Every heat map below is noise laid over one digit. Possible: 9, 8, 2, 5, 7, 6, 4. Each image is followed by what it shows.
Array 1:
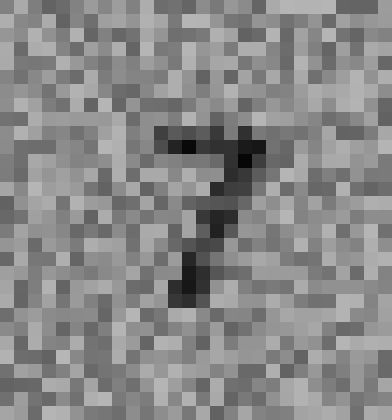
7
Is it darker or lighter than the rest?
darker
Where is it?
centre
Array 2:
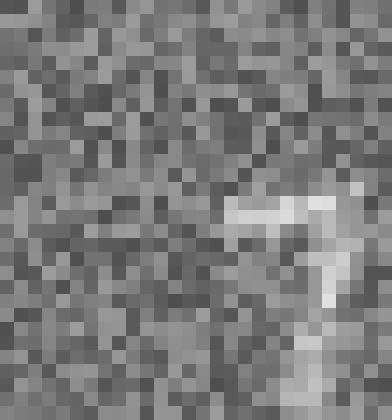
7
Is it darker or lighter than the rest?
lighter
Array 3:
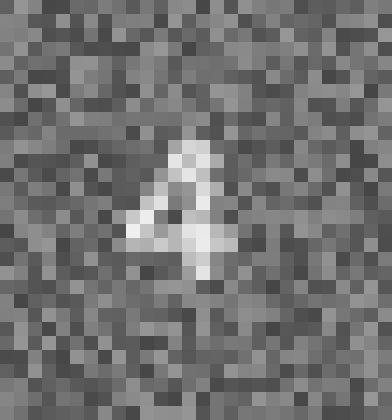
4
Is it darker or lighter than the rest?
lighter
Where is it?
centre
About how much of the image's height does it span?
a third
